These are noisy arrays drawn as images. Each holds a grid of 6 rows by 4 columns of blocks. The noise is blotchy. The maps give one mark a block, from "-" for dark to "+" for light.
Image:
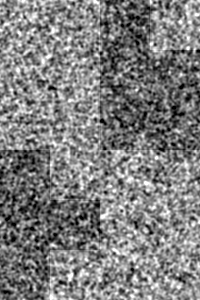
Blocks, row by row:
++-+
++--
++--
-+++
--++
-+++
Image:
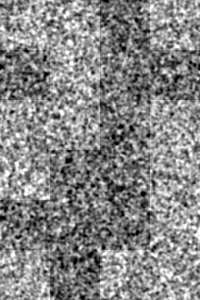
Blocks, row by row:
++-+
-+--
++-+
+--+
---+
+-++
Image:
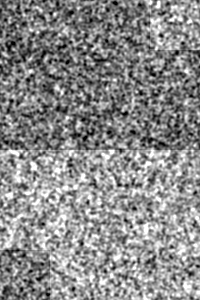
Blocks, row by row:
---+
----
----
++++
++++
-+++
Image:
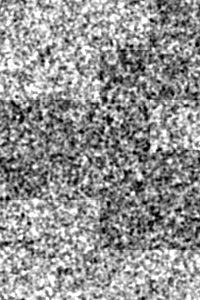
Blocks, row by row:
+++-
++--
---+
----
++--
++++
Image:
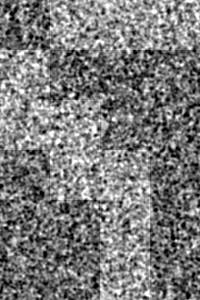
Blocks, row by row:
-+++
+---
++--
-++-
--+-
--+-
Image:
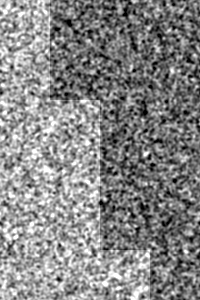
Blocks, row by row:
+---
+---
++--
++--
++--
+++-
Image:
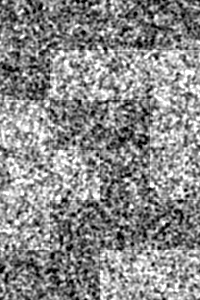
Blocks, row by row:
----
-+++
+--+
++-+
+---
--++
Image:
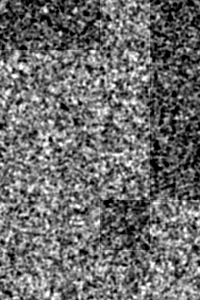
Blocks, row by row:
--+-
+++-
+++-
+++-
++-+
++++
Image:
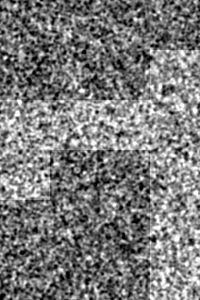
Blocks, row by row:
----
---+
++++
+--+
---+
---+
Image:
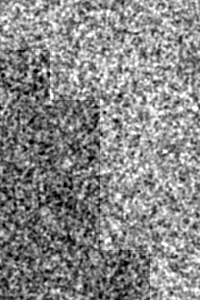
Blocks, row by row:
++++
-+++
--++
--++
--++
---+
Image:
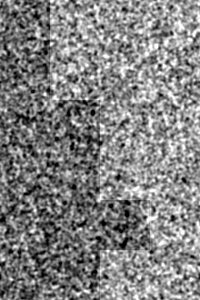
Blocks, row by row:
-+++
-+++
--++
--++
---+
--++
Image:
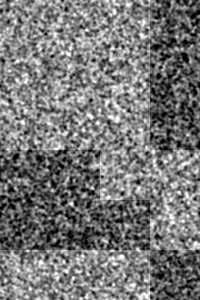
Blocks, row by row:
+++-
+++-
+++-
--++
---+
+++-
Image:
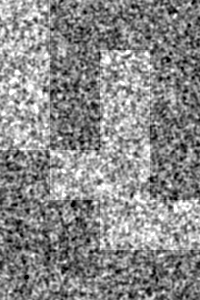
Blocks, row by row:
+---
+-+-
+-+-
-++-
--++
----
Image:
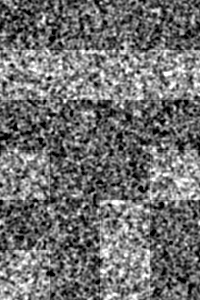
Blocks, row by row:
----
++++
----
+--+
--+-
+-+-
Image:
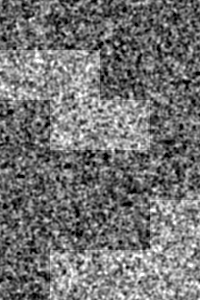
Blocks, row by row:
----
++--
-++-
----
---+
-+++
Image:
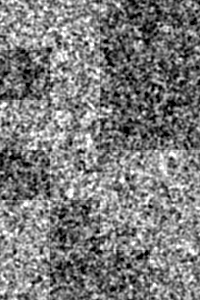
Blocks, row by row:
++--
-+--
++--
-+++
+-++
+--+
